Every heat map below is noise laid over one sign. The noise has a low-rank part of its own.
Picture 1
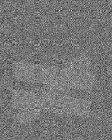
not-equal sign
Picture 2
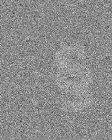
section sign
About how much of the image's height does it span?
half
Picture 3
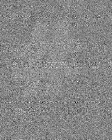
hash sign
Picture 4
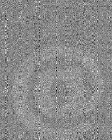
at sign
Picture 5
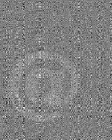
at sign
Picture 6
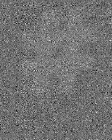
hash sign
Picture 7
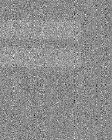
equals sign
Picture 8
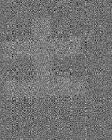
plus-minus sign
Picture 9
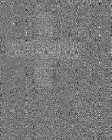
plus sign
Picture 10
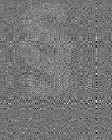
section sign
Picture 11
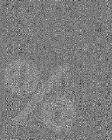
percent sign
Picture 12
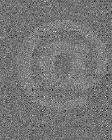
at sign
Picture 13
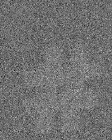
hash sign
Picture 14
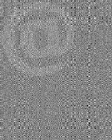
at sign
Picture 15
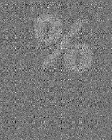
percent sign
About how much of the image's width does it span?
half
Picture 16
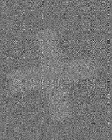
plus sign
